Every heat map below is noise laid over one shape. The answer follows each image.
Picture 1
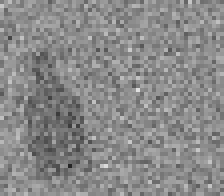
bottle
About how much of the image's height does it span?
two thirds
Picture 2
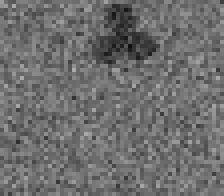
club
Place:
top middle
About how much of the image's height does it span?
a third
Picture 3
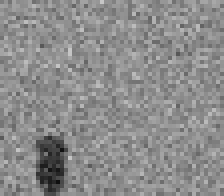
footprint
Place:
bottom left
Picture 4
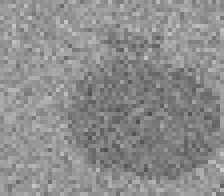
apple
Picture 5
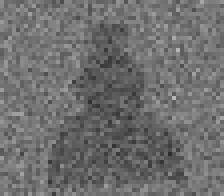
chess pawn
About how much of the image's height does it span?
nearly all
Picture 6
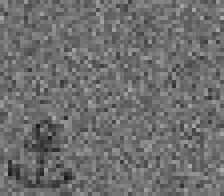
anchor
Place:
bottom left
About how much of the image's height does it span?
a third
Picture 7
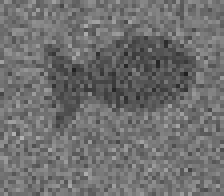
fish
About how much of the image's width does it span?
two thirds
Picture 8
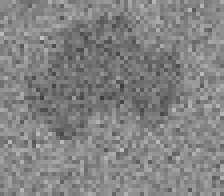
car
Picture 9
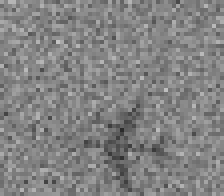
airplane
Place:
bottom middle
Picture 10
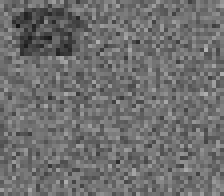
telephone
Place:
top left
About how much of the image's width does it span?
a third
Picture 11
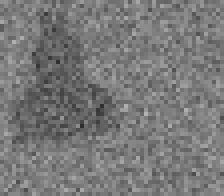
chess pawn
